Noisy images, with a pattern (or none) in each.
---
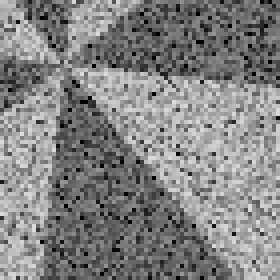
spokes from one point
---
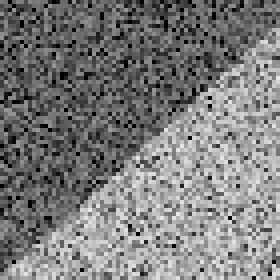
a sharp edge
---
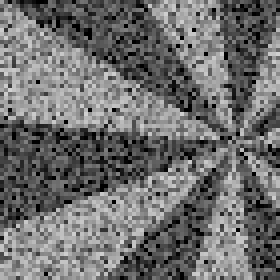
spokes from one point
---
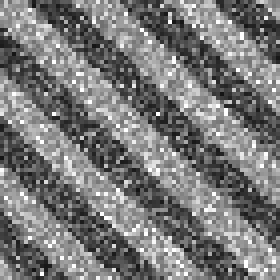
diagonal stripes
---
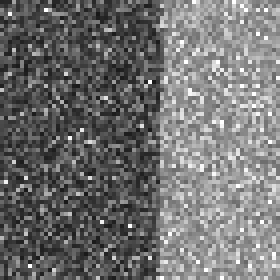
a sharp edge
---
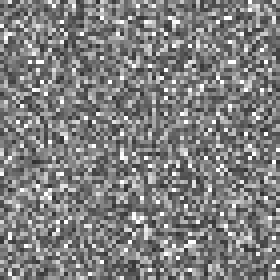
only noise
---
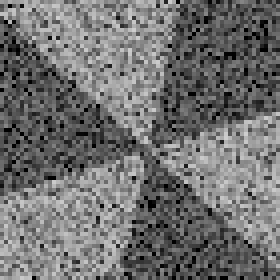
spokes from one point
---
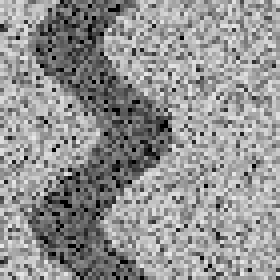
a wavy band
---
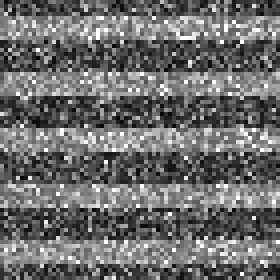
horizontal stripes
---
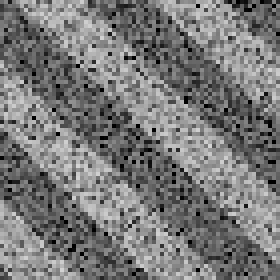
diagonal stripes
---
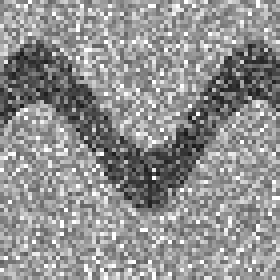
a wavy band
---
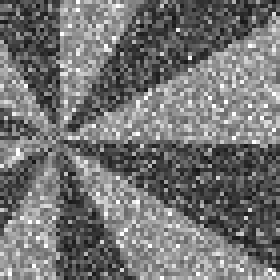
spokes from one point
